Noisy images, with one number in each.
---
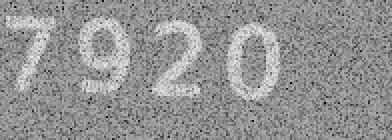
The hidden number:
7920
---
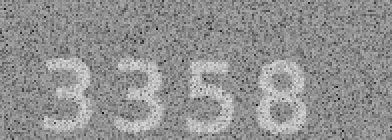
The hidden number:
3358
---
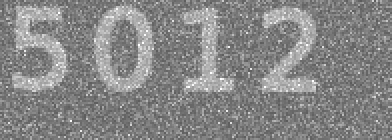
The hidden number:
5012
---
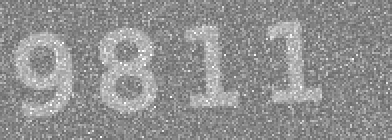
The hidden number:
9811
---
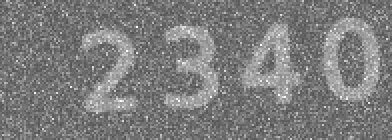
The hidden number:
2340
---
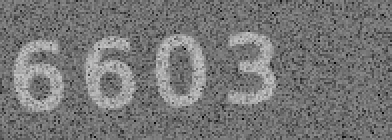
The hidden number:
6603
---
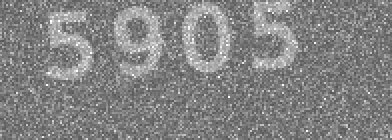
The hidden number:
5905
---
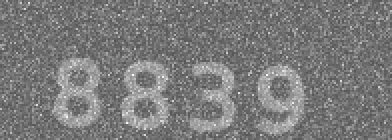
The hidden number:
8839
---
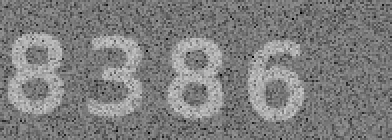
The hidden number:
8386
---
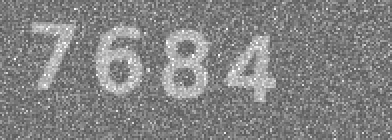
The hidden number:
7684
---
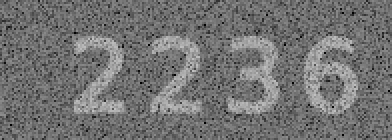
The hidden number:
2236
